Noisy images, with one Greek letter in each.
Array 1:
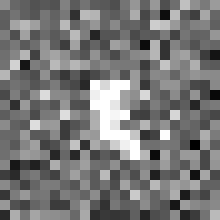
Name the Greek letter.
xi
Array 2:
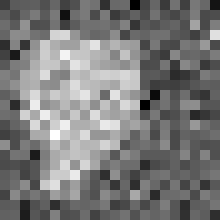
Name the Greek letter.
phi
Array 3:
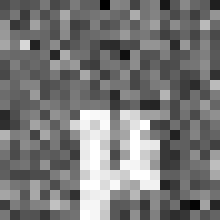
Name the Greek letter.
mu
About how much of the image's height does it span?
half
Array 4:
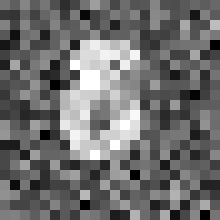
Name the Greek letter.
delta
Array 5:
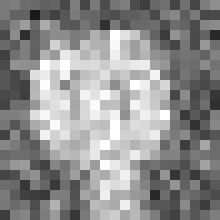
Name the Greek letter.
phi
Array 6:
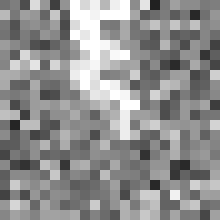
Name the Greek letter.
xi
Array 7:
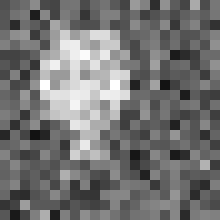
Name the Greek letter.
phi
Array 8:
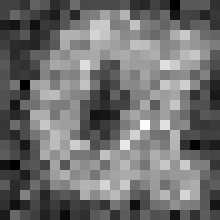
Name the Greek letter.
alpha
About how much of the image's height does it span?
nearly all
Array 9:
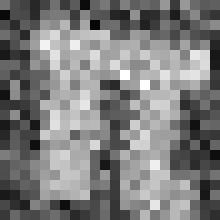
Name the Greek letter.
pi
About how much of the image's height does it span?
nearly all
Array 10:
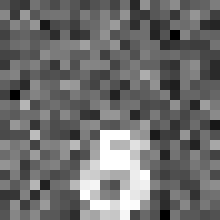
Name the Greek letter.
delta
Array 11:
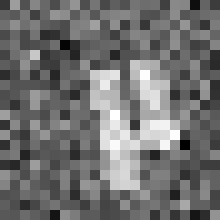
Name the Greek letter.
mu
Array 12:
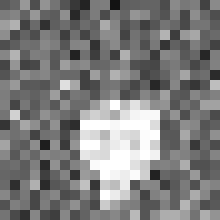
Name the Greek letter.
phi
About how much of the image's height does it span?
half
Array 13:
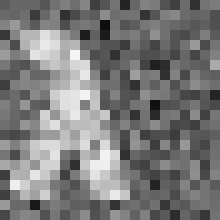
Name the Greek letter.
lambda
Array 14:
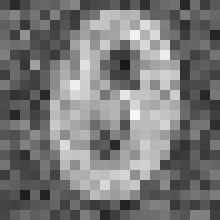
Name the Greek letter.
theta
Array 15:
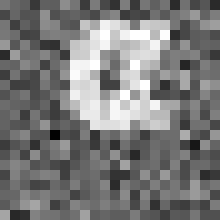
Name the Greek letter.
alpha
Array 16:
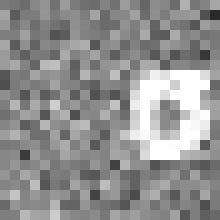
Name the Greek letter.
sigma
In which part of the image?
middle right
